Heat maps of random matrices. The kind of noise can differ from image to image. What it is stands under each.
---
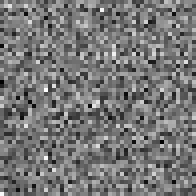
low rank plus noise
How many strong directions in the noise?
five to eight
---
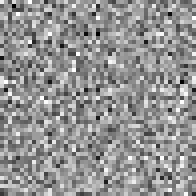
low rank plus noise
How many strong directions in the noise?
one
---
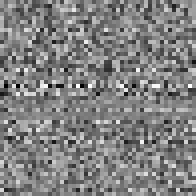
rows of uneven size
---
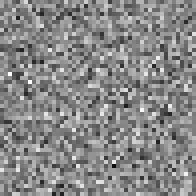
independent entries
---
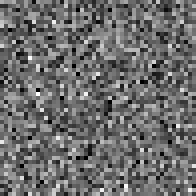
independent entries
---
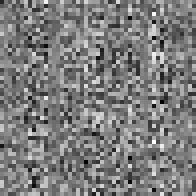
columns of uneven size
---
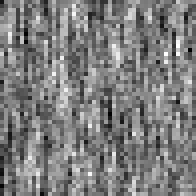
streaked along the columns
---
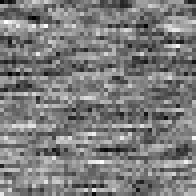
streaked along the rows
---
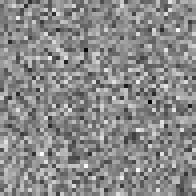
independent entries
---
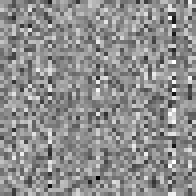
columns of uneven size
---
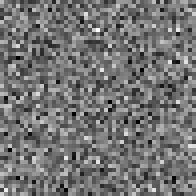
independent entries
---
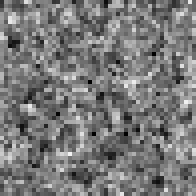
blotchy
